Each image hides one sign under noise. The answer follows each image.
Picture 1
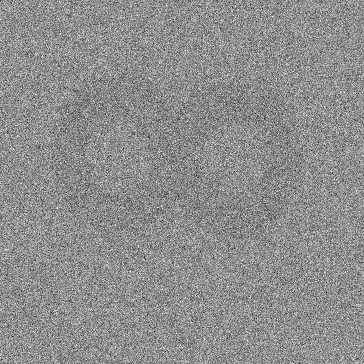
infinity sign
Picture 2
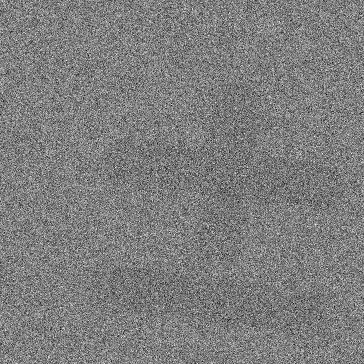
plus-minus sign
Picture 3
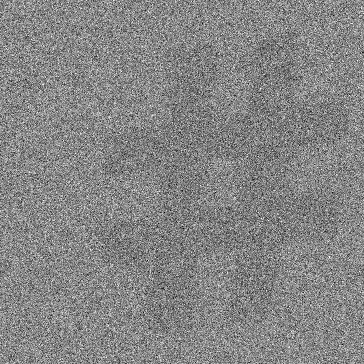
hash sign
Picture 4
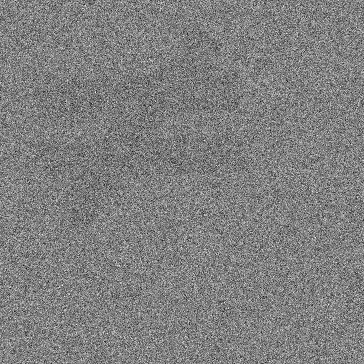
not-equal sign
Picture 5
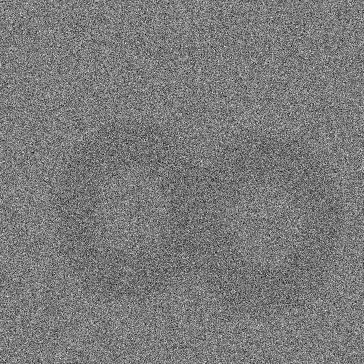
infinity sign
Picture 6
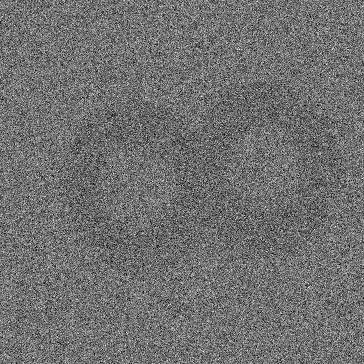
infinity sign
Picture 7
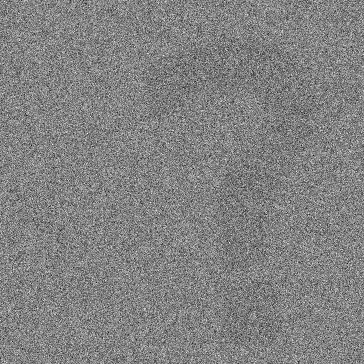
question mark
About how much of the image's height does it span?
nearly all
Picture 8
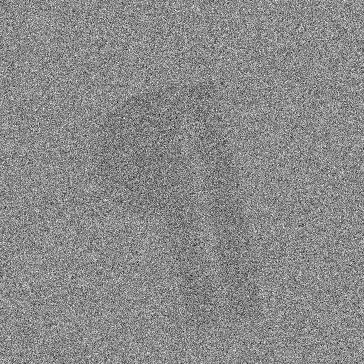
pilcrow
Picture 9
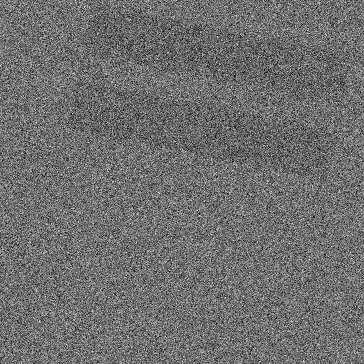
equals sign
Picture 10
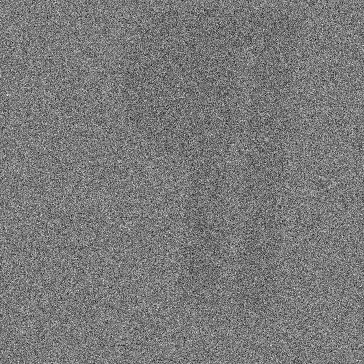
pilcrow
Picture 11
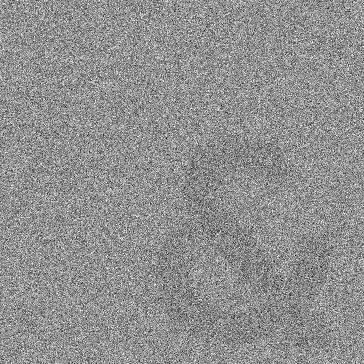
ampersand
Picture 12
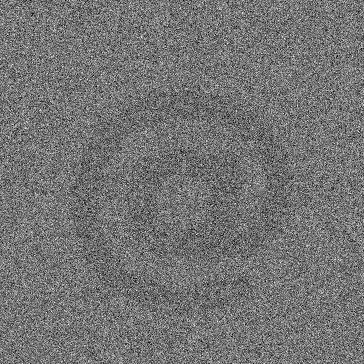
at sign
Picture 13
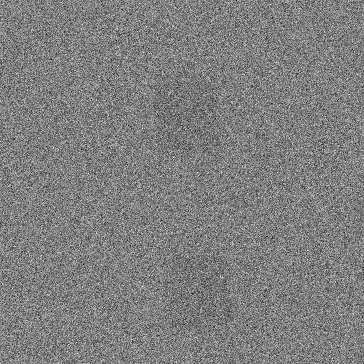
colon
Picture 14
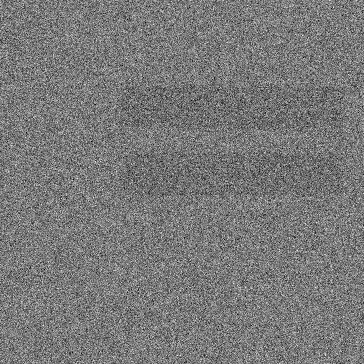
equals sign
